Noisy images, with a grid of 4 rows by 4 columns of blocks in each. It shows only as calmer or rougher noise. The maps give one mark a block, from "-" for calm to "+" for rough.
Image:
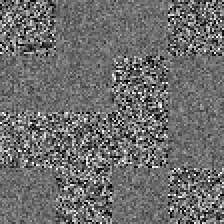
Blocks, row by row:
+ - - +
- - + -
+ + + -
- + - +
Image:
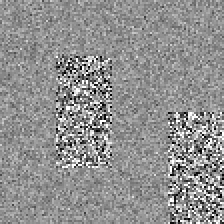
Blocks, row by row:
- - - -
- + - -
- + - +
- - - +
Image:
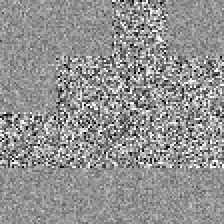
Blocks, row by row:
- - + -
- + + +
+ + + +
- - - -
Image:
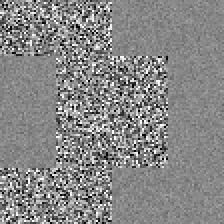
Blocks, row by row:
+ + - -
- + + -
- + + -
+ + - -
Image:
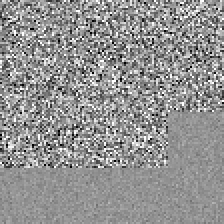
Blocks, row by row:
+ + + +
+ + + +
+ + + -
- - - -
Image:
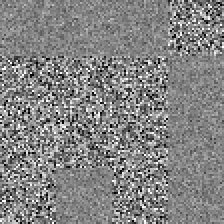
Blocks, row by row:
- - - +
+ + + -
+ + + -
+ - + -
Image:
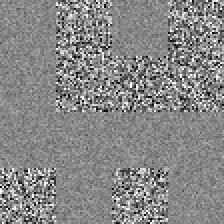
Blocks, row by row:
- + - +
- + + +
- - - -
+ - + -
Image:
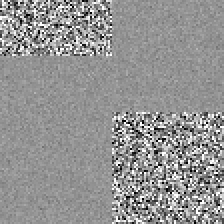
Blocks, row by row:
+ + - -
- - - -
- - + +
- - + +
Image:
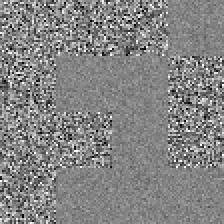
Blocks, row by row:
+ + + -
+ - - +
+ + - +
+ - - -
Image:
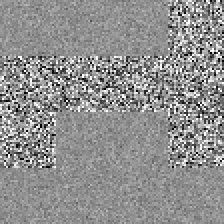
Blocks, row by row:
- - - +
+ + + +
+ - - +
- - - -
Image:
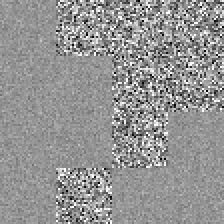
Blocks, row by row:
- + + +
- - + +
- - + -
- + - -
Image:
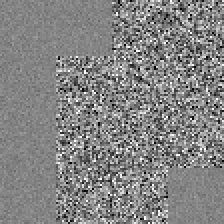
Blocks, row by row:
- - + +
- + + +
- + + +
- + + -
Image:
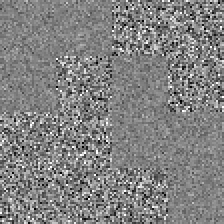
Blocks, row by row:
- - + +
- + - +
+ + - -
+ + + -
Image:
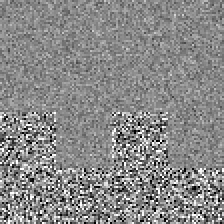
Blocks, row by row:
- - - -
- - - -
+ - + -
+ + + +
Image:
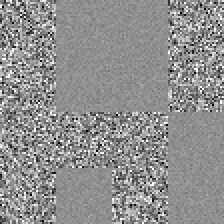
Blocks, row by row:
+ - - +
+ - - +
+ + + -
+ - + -
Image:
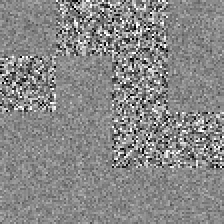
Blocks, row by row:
- + + -
+ - + -
- - + +
- - - -
